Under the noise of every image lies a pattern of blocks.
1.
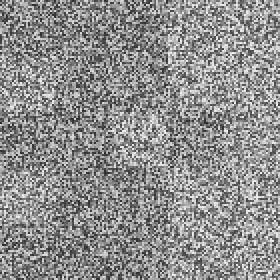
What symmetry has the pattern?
top and bottom mirror each other
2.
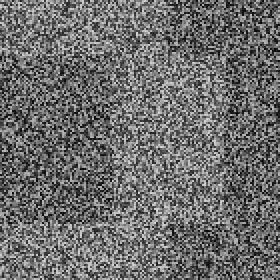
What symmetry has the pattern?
top and bottom mirror each other
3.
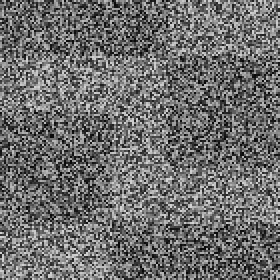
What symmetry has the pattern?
the same after a half turn
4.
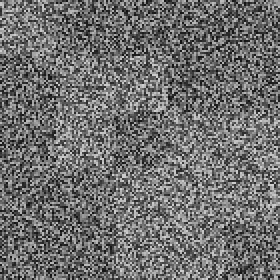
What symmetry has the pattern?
mirrored about the diagonal from the top left
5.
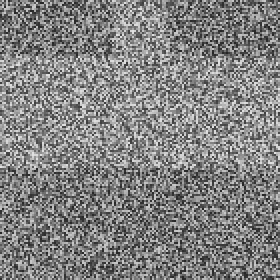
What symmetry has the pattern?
left and right mirror each other
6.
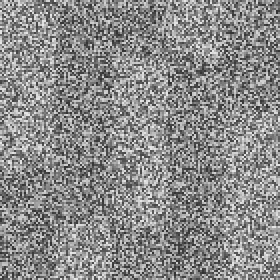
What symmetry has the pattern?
the same after a half turn
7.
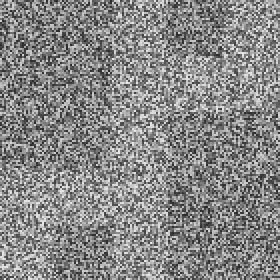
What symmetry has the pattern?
the same after a half turn
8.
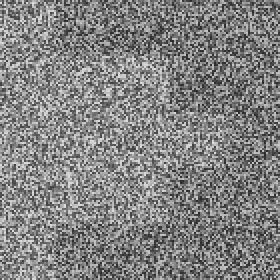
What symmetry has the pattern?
top and bottom mirror each other
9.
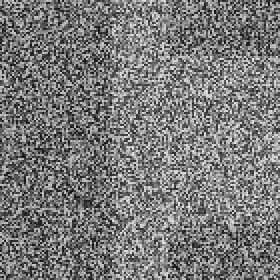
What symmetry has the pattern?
top and bottom mirror each other
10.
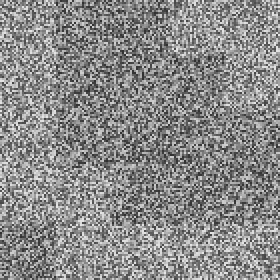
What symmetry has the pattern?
mirrored about the diagonal from the bottom left
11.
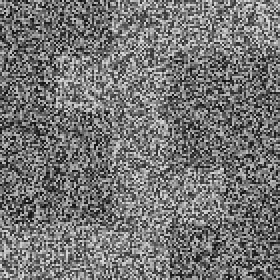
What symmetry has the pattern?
the same after a half turn
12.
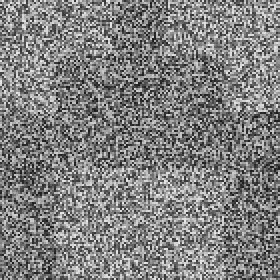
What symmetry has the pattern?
left and right mirror each other
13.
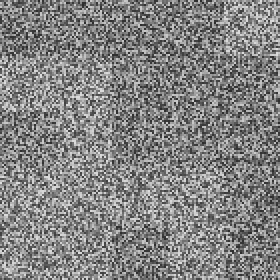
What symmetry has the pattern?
mirrored about the diagonal from the bottom left
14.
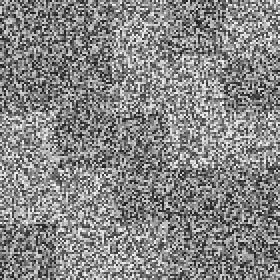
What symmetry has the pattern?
mirrored about the diagonal from the bottom left
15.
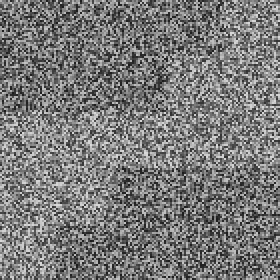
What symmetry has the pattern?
the same after a half turn
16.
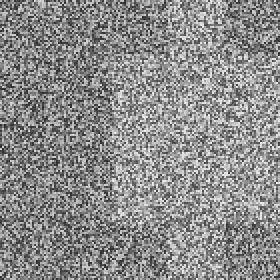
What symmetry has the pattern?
top and bottom mirror each other
